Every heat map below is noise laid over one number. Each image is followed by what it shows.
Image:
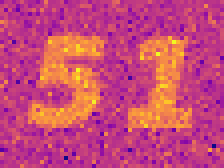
51
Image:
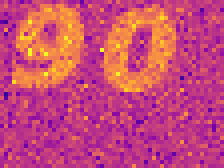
90
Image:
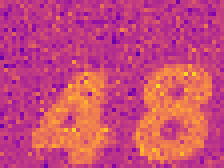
48
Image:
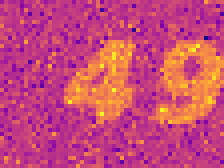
49
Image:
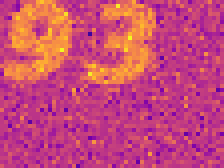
93
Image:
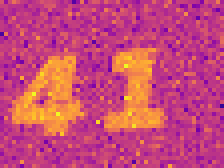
41
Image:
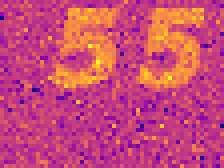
55
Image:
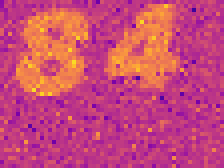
84
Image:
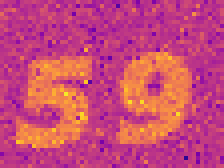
59
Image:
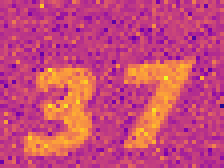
37
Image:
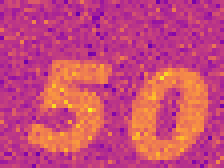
50
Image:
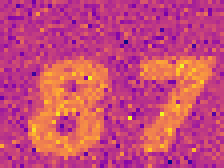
87
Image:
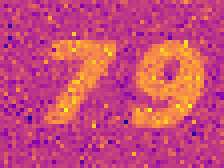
79
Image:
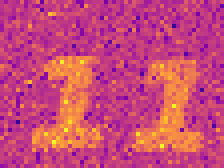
11
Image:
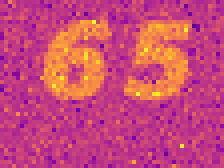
65
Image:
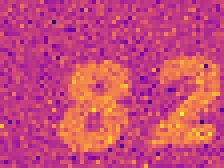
82
